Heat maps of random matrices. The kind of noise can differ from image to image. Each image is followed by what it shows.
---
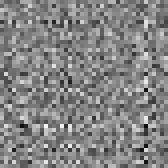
low rank plus noise
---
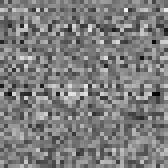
rows of uneven size
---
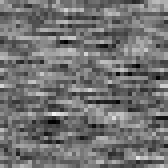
streaked along the rows
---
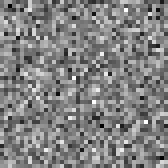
independent entries
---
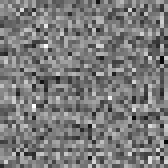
low rank plus noise
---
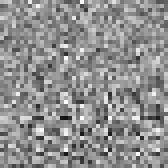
low rank plus noise
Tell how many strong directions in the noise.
one
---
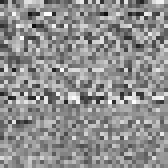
rows of uneven size
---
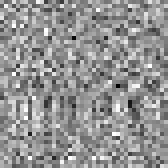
low rank plus noise
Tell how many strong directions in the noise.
one
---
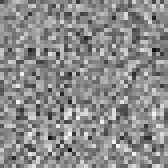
low rank plus noise
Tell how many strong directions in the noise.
one
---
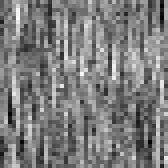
streaked along the columns
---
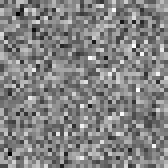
independent entries
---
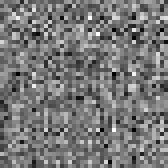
low rank plus noise
